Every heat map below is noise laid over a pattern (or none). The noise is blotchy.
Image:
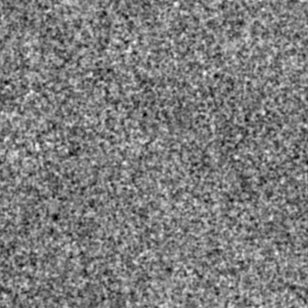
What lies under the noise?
spokes from one point
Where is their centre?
top left
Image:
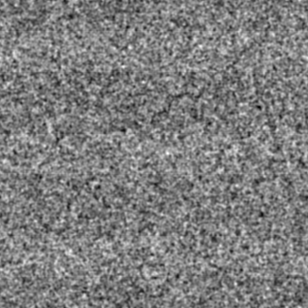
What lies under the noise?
horizontal stripes
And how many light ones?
3
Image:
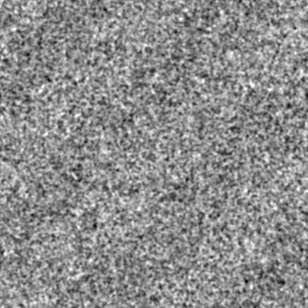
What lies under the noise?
diagonal stripes
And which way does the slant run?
bottom left to top right
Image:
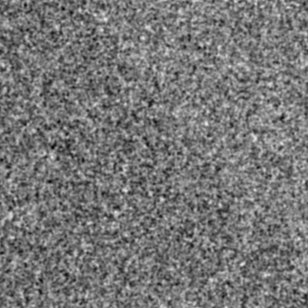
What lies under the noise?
a sharp edge
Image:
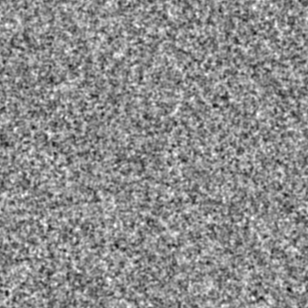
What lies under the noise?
only noise
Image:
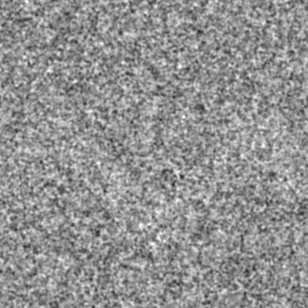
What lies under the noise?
a wavy band
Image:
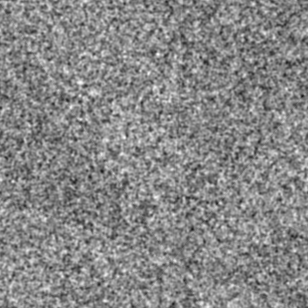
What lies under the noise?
spokes from one point
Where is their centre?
bottom middle
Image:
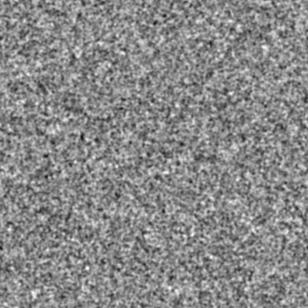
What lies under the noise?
only noise
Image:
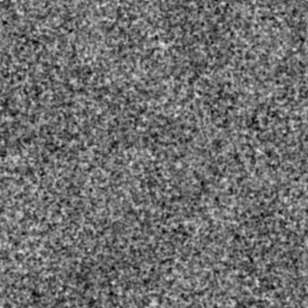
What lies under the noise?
spokes from one point
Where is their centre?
middle right
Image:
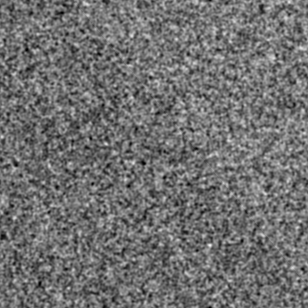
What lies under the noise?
a sharp edge
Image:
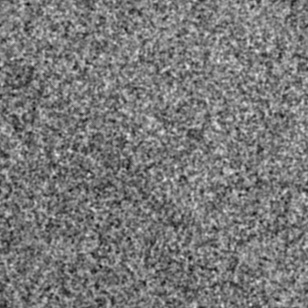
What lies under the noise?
a sharp edge
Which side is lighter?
top right
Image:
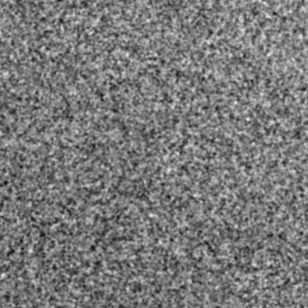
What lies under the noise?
a smooth slope
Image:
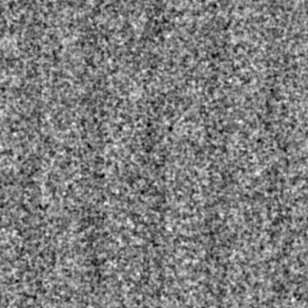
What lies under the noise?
vertical stripes
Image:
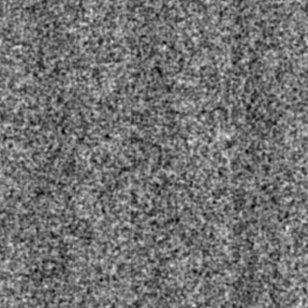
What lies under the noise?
vertical stripes
